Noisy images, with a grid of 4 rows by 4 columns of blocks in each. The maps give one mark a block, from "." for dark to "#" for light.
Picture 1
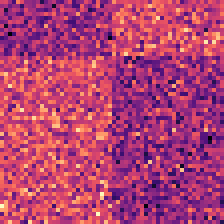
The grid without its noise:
..##
##..
##..
##..
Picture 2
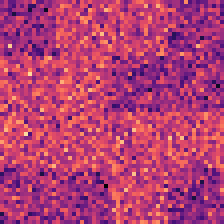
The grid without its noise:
.##.
##..
####
..#.
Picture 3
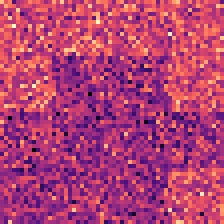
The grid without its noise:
####
#..#
....
...#
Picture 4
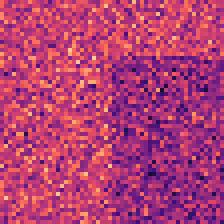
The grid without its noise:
####
##..
##..
##..
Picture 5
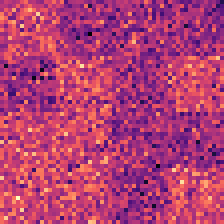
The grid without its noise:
#...
.#.#
##..
##.#
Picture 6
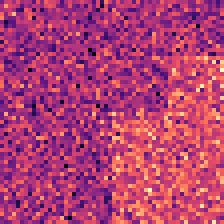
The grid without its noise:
....
...#
..##
..##
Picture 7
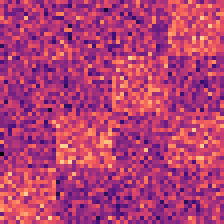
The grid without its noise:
...#
..#.
.#.#
#...
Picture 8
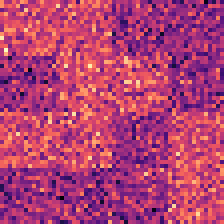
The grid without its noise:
##..
.##.
##.#
...#
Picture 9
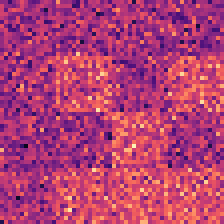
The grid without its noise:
....
.#.#
..#.
.###
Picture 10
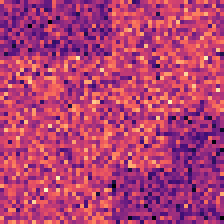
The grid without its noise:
..##
####
###.
##..
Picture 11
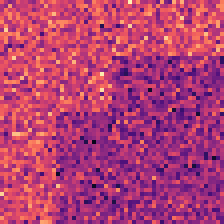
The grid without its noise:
####
##..
#...
#...
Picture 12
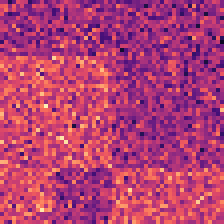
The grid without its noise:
....
##..
##..
#.##
